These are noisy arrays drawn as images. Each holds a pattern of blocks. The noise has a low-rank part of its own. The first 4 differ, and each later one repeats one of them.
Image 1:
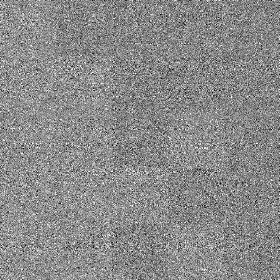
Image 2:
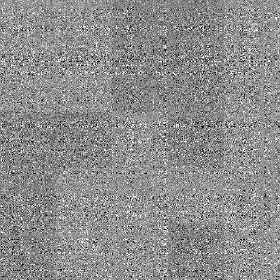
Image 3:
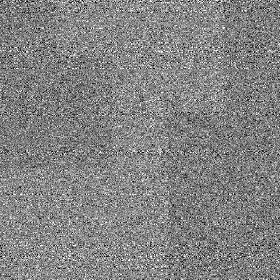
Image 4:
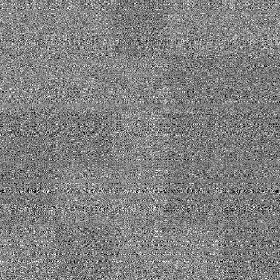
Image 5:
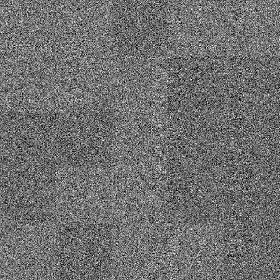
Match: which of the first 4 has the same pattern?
4
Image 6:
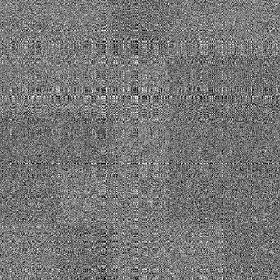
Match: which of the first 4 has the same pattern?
4
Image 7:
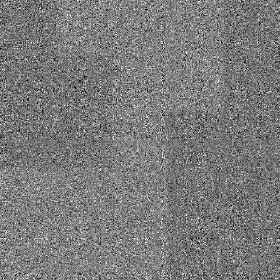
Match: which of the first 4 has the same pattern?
3
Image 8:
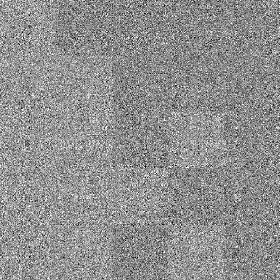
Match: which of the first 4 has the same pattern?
1
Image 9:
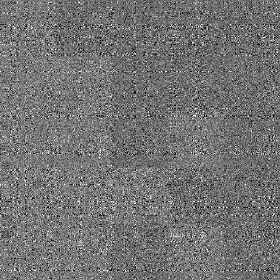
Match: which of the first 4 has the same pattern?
1
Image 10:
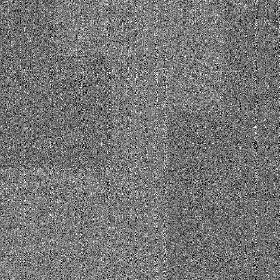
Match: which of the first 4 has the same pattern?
3
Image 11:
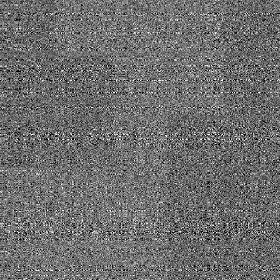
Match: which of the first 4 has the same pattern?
3
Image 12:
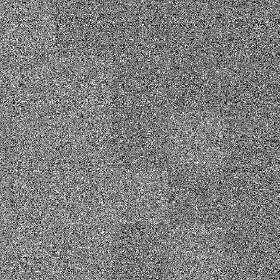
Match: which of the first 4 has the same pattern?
1
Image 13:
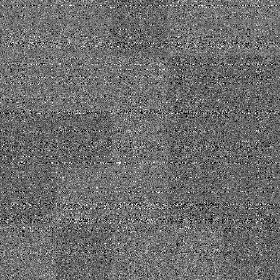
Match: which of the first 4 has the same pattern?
4
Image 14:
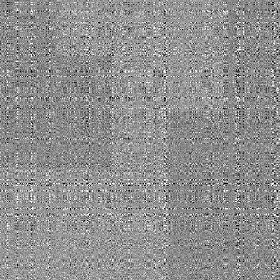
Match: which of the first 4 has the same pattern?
3
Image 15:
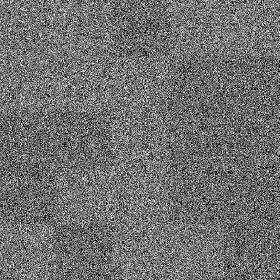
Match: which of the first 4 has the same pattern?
4
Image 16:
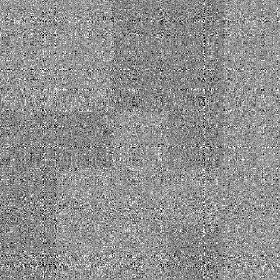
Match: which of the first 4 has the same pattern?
2
